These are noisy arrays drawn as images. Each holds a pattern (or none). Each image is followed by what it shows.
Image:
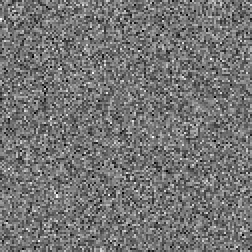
only noise
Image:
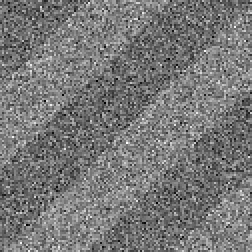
diagonal stripes
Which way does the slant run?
bottom left to top right
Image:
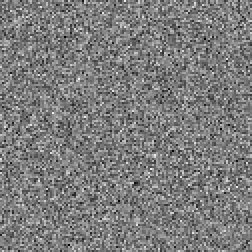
only noise
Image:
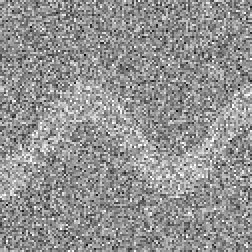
a wavy band
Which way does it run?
left to right
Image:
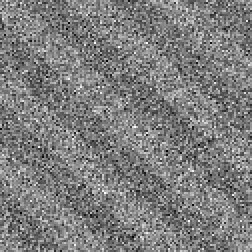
diagonal stripes
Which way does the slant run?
top left to bottom right
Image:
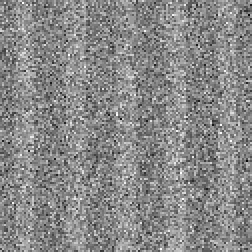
vertical stripes
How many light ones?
5
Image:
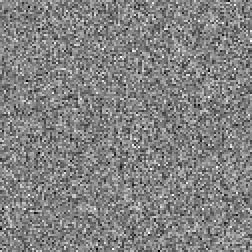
only noise
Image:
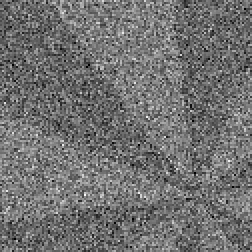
spokes from one point
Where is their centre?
bottom right
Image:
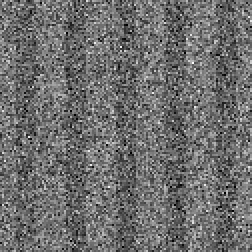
vertical stripes
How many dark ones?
5
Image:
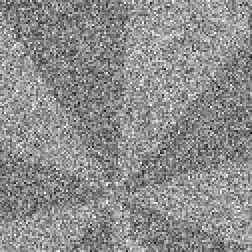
spokes from one point
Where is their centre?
bottom middle
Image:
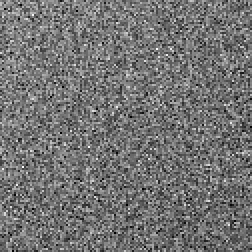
a smooth slope
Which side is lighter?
top left
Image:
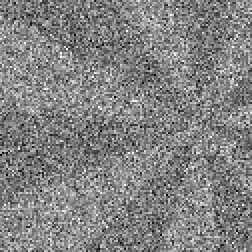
spokes from one point
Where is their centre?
middle right
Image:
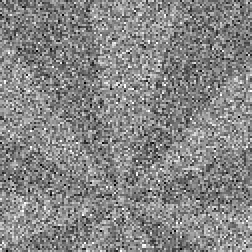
spokes from one point
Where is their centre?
bottom middle
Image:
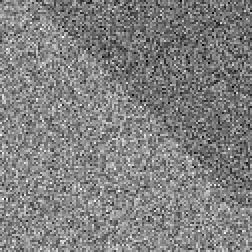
a sharp edge
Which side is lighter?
bottom left
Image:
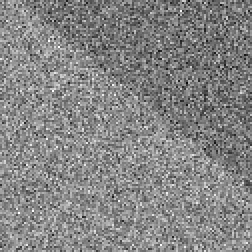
a sharp edge
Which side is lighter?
bottom left
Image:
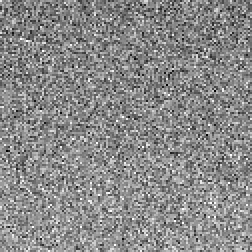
a smooth slope
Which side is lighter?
bottom
